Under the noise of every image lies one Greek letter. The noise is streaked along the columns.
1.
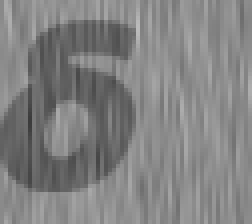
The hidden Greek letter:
delta
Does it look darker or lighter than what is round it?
darker
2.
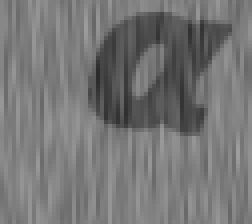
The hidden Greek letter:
alpha
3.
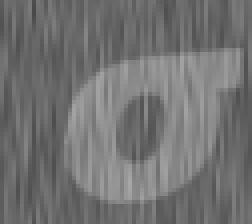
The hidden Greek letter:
sigma
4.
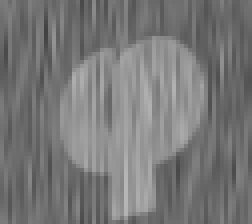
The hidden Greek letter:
phi
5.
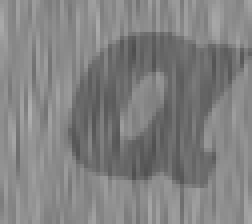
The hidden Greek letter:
alpha
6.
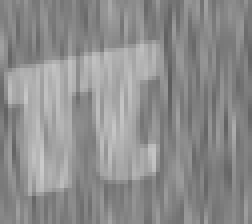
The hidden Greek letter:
pi
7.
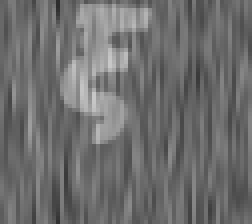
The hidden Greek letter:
xi
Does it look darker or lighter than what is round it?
lighter
